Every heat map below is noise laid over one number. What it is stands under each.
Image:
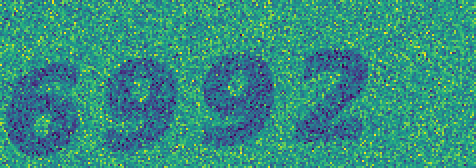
6992
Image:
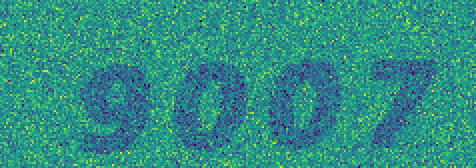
9007
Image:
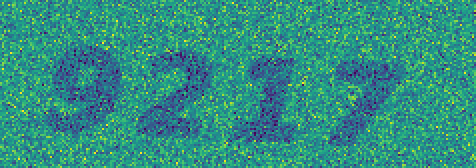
9217
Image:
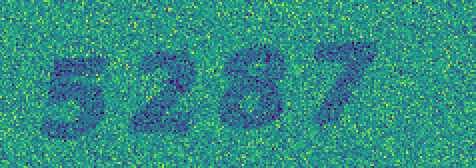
5287
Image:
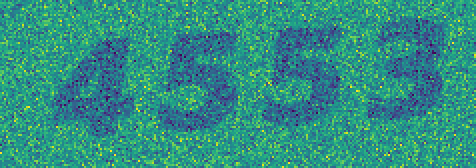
4553
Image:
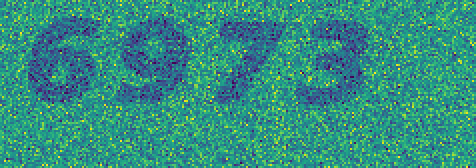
6973
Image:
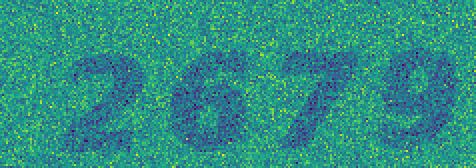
2679
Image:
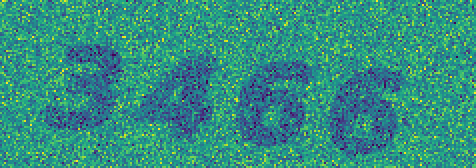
3466
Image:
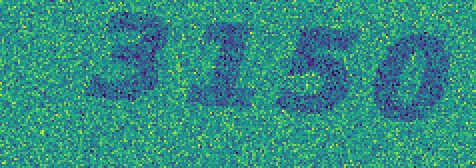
3150
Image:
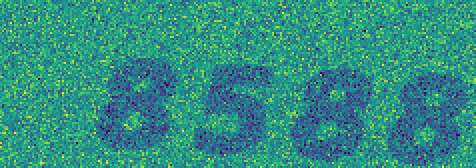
8588
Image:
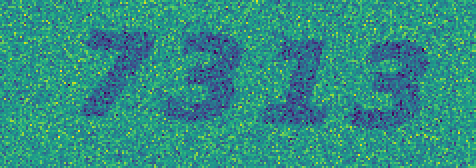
7313
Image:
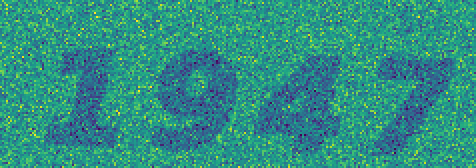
1947
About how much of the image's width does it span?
nearly all
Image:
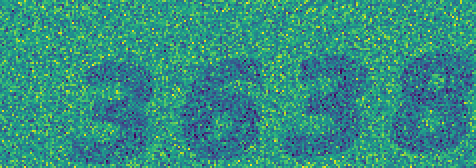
3638
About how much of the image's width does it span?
nearly all
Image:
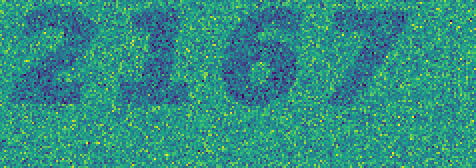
2167
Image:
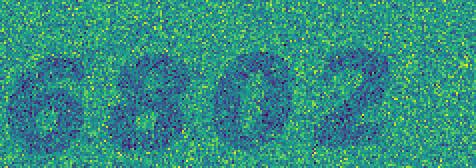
6802
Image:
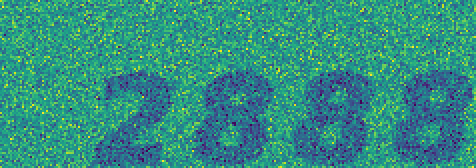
2888
